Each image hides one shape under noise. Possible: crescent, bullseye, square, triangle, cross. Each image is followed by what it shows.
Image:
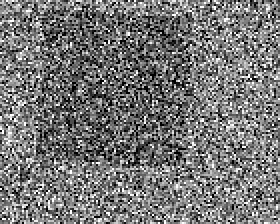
square
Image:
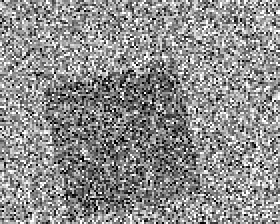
square
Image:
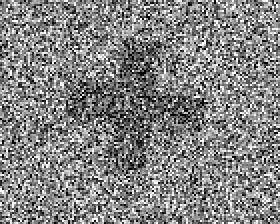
cross
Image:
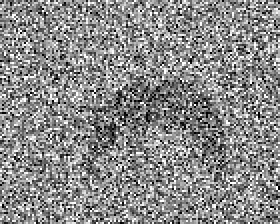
crescent
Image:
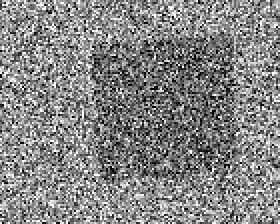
square
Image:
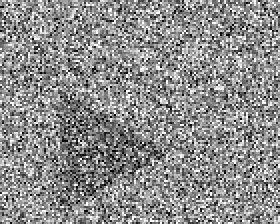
triangle
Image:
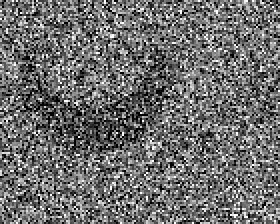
crescent
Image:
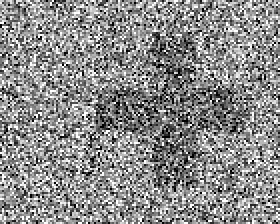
cross
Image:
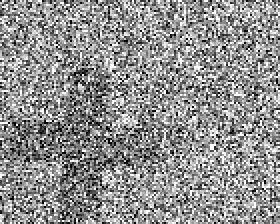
cross
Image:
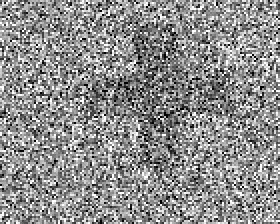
cross
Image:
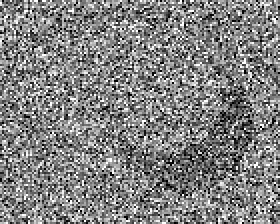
crescent
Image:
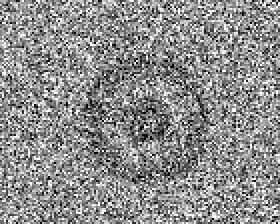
bullseye
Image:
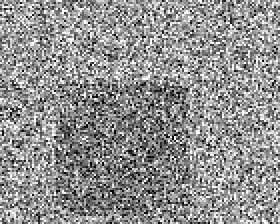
square
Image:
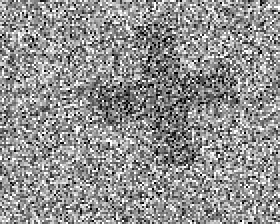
cross
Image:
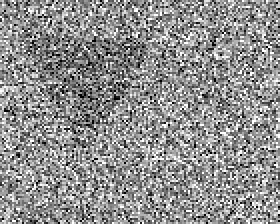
triangle
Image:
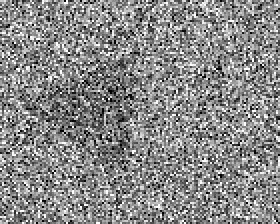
triangle
